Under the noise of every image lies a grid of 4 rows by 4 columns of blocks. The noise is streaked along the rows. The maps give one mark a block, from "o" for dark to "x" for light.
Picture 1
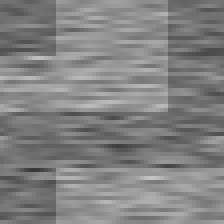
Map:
o x x o
x x x o
o o o o
o x x x
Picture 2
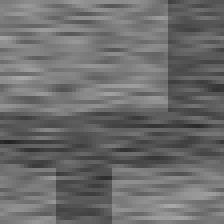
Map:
x x x o
x x x o
o o o o
x o x x
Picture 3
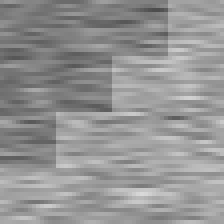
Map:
o o o x
o o x x
o x x x
x x x x
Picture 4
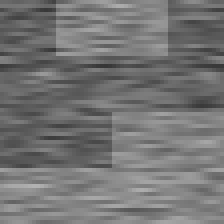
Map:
o x x o
o o o o
o o x x
x x x x
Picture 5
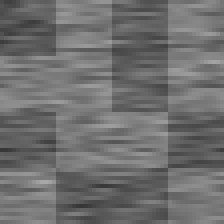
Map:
o x o x
x x o x
o x x o
x o o x
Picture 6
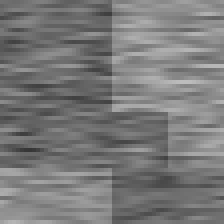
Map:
o o x x
o o x x
o o o x
x x o o
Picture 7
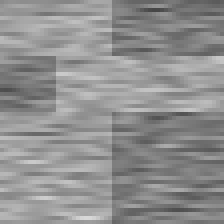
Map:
x x o o
o x x x
x x o o
x x o o
